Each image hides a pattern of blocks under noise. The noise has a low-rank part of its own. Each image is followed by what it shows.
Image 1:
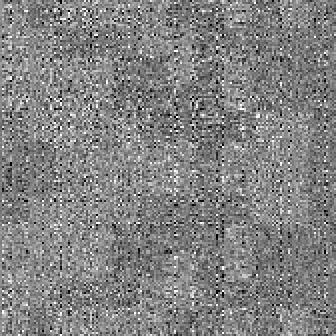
top and bottom mirror each other
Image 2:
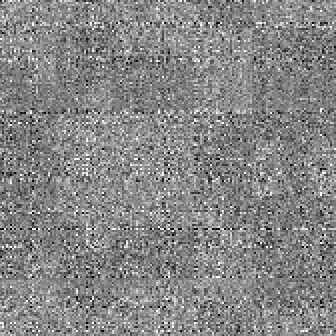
top and bottom mirror each other
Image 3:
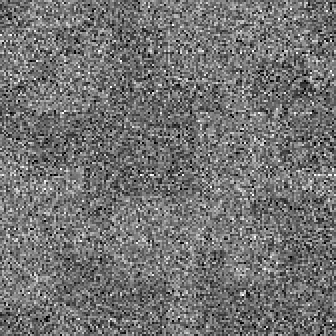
mirrored about the diagonal from the top left
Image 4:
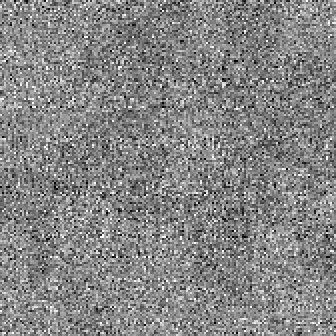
no symmetry
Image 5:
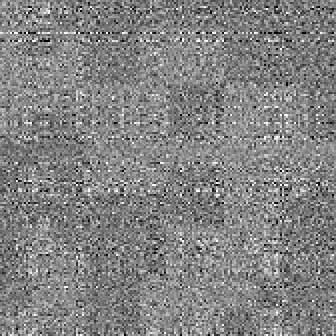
no symmetry
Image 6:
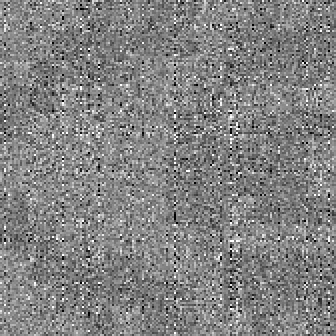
top and bottom mirror each other
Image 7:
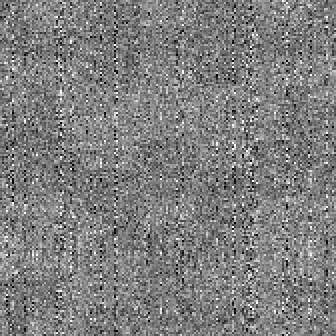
left and right mirror each other
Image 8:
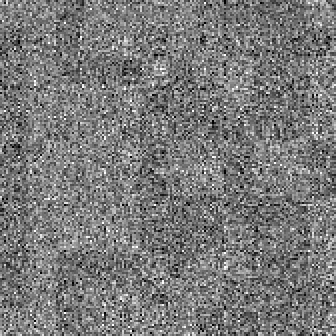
top and bottom mirror each other
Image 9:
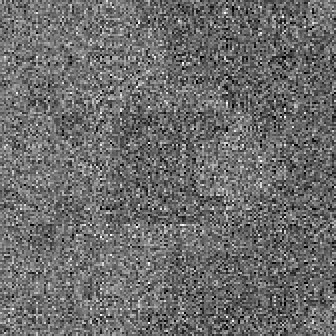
top and bottom mirror each other
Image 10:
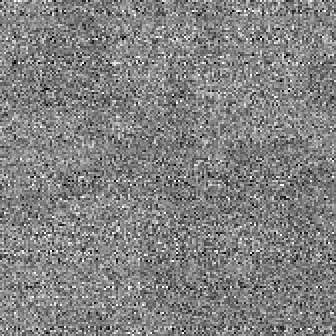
mirrored about the diagonal from the top left
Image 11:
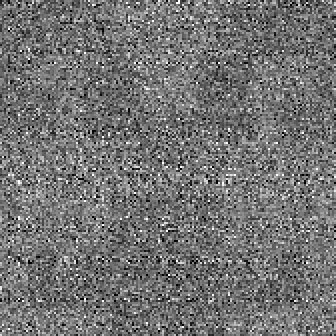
left and right mirror each other
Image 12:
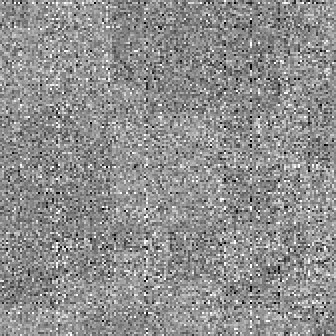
mirrored about the diagonal from the top left
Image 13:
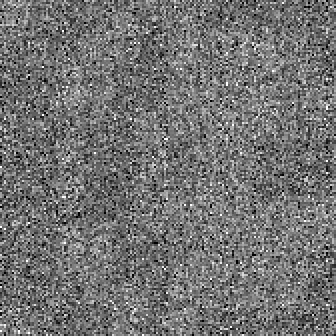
top and bottom mirror each other
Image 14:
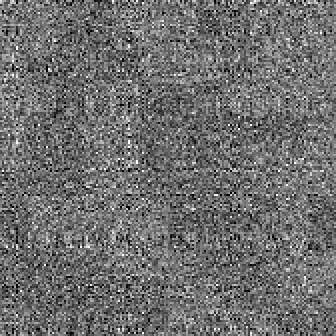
no symmetry
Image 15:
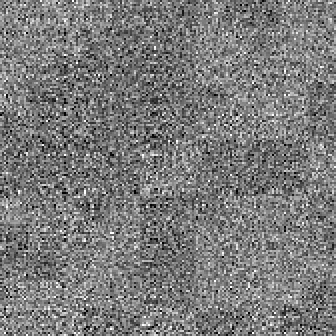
mirrored about the diagonal from the top left
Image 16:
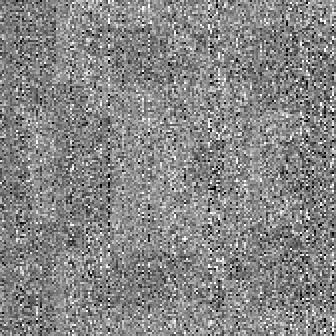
top and bottom mirror each other
